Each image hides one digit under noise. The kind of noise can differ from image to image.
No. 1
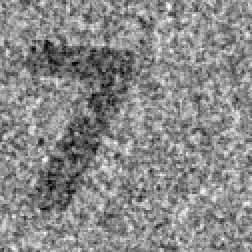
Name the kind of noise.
blotchy
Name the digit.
7
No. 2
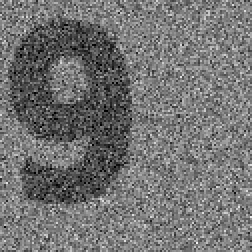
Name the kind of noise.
independent entries
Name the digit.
9
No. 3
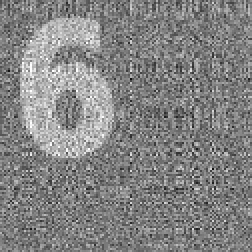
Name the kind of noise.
low rank plus noise
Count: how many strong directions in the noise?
two
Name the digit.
6
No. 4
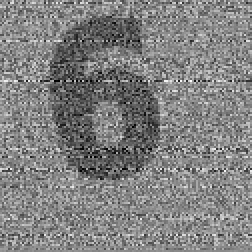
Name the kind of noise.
rows of uneven size
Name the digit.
6
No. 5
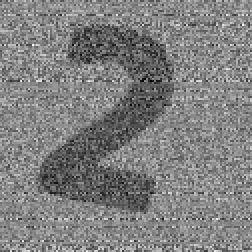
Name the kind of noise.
rows of uneven size
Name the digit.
2
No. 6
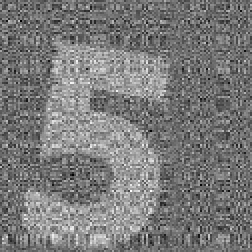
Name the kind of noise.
low rank plus noise
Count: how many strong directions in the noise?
one
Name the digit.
5
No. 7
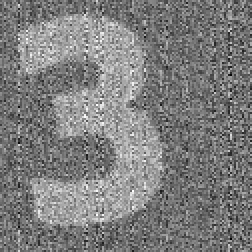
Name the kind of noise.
columns of uneven size
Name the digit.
3
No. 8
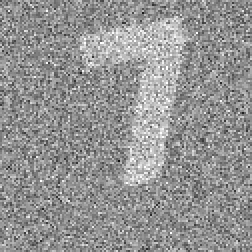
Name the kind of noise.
independent entries
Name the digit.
7
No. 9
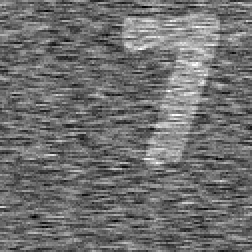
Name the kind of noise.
streaked along the rows
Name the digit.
7
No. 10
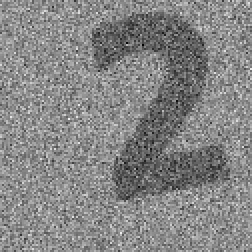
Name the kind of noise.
independent entries
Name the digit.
2
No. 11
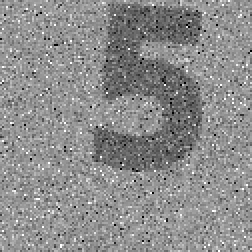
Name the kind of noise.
heavy tails
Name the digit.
5
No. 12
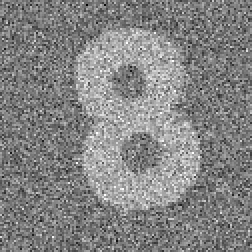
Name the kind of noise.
independent entries
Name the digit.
8
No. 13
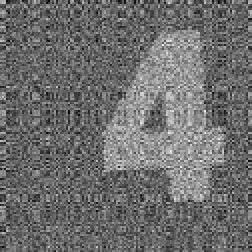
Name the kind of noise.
low rank plus noise
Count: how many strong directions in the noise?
one
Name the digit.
4
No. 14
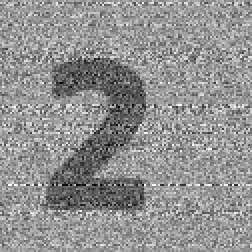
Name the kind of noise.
rows of uneven size
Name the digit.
2
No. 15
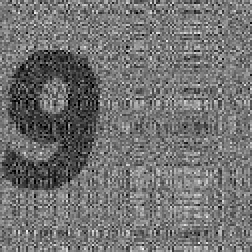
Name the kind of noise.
low rank plus noise
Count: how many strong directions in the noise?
one
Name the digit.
9
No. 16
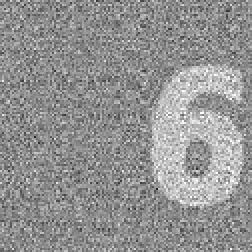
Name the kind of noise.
low rank plus noise
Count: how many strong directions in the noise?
three or four
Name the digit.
6
